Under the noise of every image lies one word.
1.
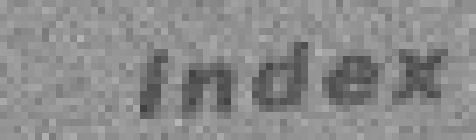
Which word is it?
index
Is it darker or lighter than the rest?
darker
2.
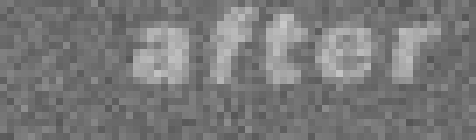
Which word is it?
after
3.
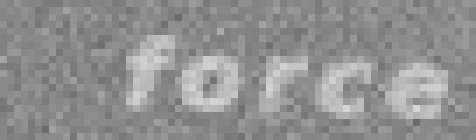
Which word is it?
force
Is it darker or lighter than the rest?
lighter
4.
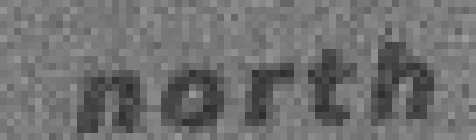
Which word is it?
north
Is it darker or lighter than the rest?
darker
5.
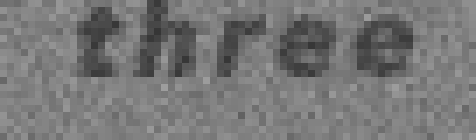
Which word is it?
three
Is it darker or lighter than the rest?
darker
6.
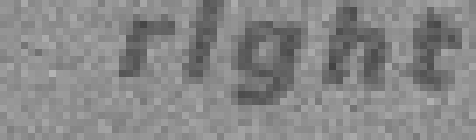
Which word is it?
right
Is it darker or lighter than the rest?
darker
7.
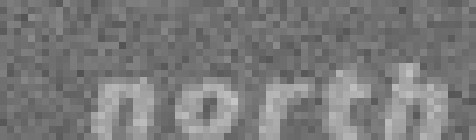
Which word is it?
north
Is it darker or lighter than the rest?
lighter
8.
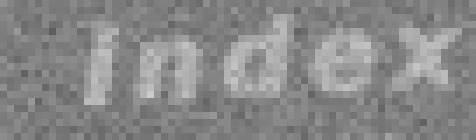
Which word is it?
index
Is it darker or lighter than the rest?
lighter
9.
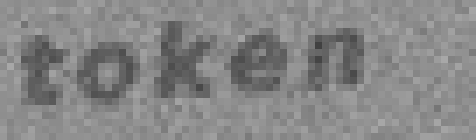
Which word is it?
token
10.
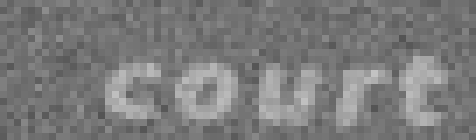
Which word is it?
court
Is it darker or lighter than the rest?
lighter
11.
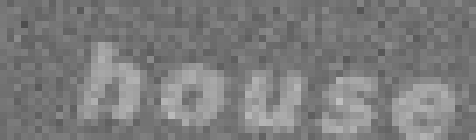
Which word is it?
house
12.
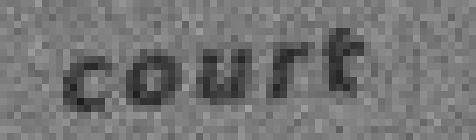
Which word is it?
court
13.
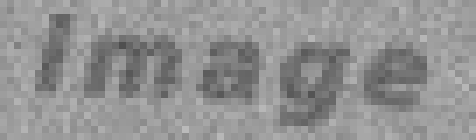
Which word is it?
image
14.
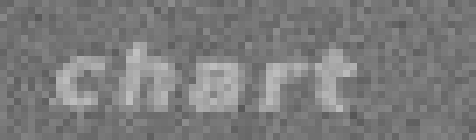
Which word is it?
chart
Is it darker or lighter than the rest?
lighter
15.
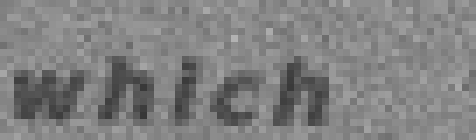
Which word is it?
which
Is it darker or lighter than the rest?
darker
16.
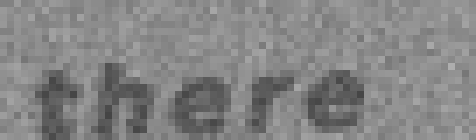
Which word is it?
there
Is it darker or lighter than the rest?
darker
